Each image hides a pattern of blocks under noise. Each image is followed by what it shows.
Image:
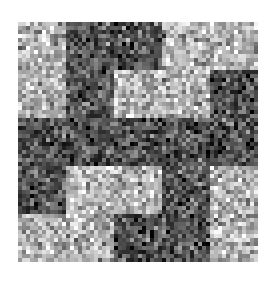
the same after a half turn
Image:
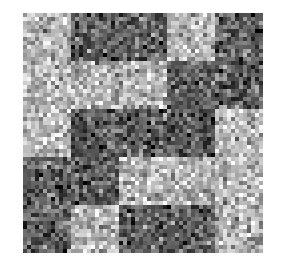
the same after a half turn
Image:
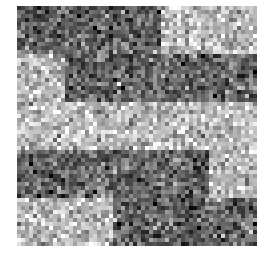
the same after a half turn
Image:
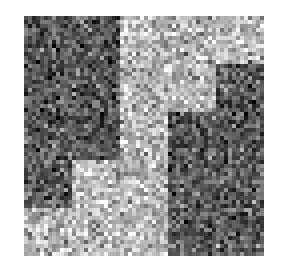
the same after a half turn
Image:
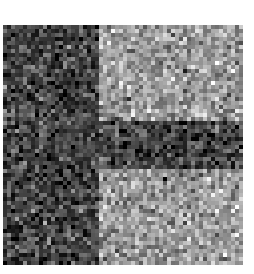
top and bottom mirror each other
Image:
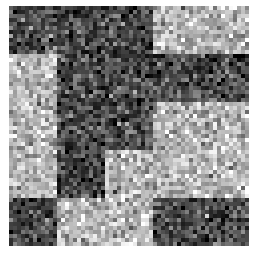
no symmetry
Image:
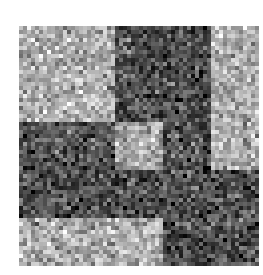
mirrored about the diagonal from the top left
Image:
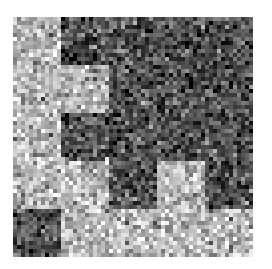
mirrored about the diagonal from the bottom left
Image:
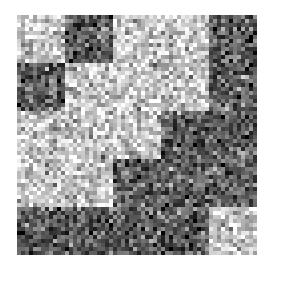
mirrored about the diagonal from the top left
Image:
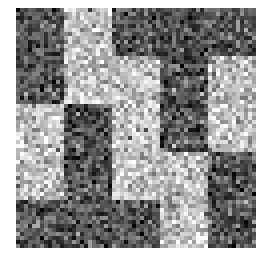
the same after a half turn
